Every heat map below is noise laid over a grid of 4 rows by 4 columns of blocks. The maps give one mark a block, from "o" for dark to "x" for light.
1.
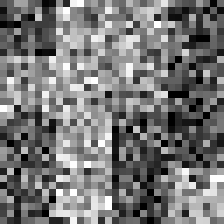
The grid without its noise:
o x x o
x x x o
o x o o
o x o x
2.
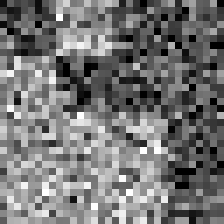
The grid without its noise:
o x o o
x o o o
x x x o
x x x o
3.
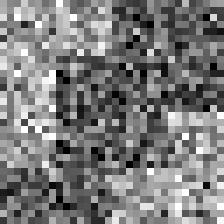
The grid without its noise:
x x o o
x o o o
x o o x
o o x x
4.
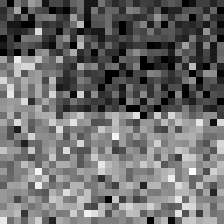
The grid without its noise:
o o o o
x o o o
x x x x
x x x x
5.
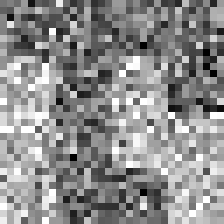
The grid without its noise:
o o o o
x o x o
x o x x
x o o x
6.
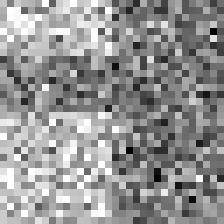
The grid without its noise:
x x o o
o o o o
x x o o
x x o o
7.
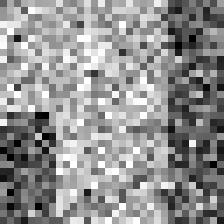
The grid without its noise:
x x x o
x x x o
o x x o
o x x o
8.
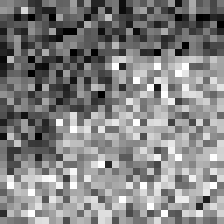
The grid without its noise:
o o o o
o o x x
o x x x
x x x x
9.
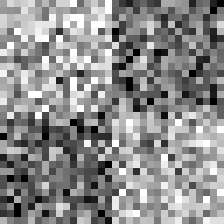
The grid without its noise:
x x o o
x x o o
o o x x
o o x x
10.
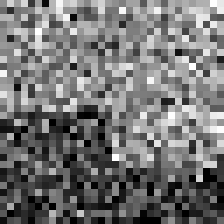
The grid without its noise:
x x x x
x x x x
o o x x
o o o o
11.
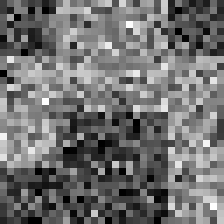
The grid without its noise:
o x x o
x x x x
x o o x
o o o x
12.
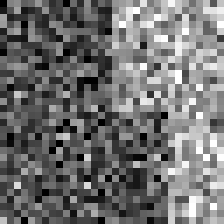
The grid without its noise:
o o x x
o o x x
o o o x
o o o x
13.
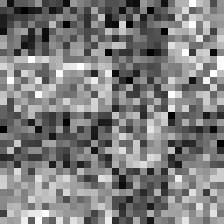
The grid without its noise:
o o o x
x x o x
o o x o
x x o x
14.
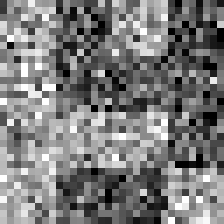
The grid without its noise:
x o x o
x o o o
x x x o
x o o x
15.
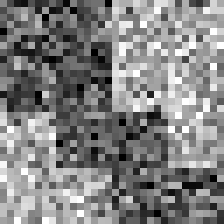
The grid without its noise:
o o x x
o o x x
x o o x
x x o o
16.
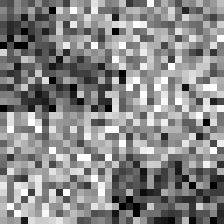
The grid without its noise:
o x x x
o o x x
x x x x
x x o o
